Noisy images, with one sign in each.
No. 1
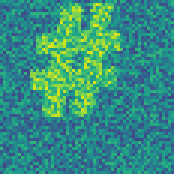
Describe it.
light hash sign
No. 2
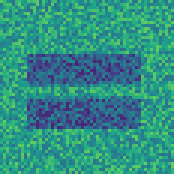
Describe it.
dark equals sign
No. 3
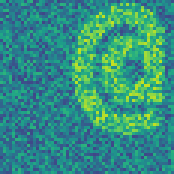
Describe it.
light at sign
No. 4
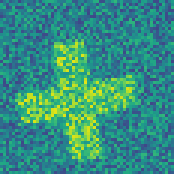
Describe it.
light plus sign
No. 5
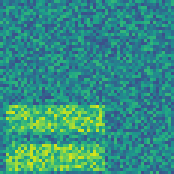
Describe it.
light equals sign
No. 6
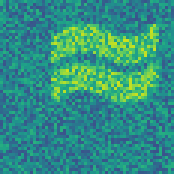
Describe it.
light approximately sign
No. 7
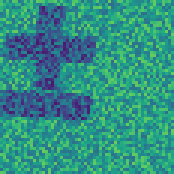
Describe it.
dark plus-minus sign
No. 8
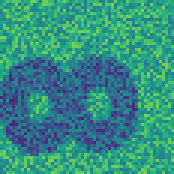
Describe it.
dark infinity sign
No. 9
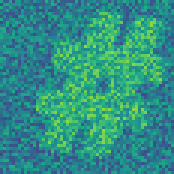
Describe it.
light hash sign
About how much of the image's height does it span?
nearly all
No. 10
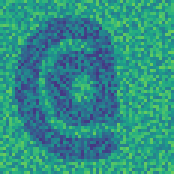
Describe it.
dark at sign
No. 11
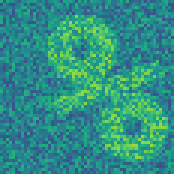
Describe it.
light percent sign
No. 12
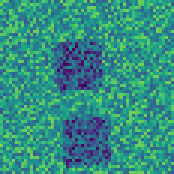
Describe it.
dark colon
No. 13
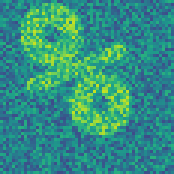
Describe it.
light percent sign
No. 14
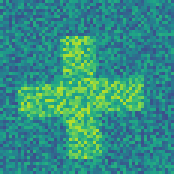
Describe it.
light plus sign
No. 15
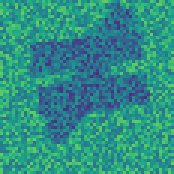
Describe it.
dark not-equal sign
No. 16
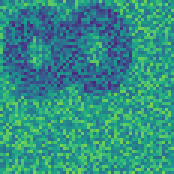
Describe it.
dark infinity sign
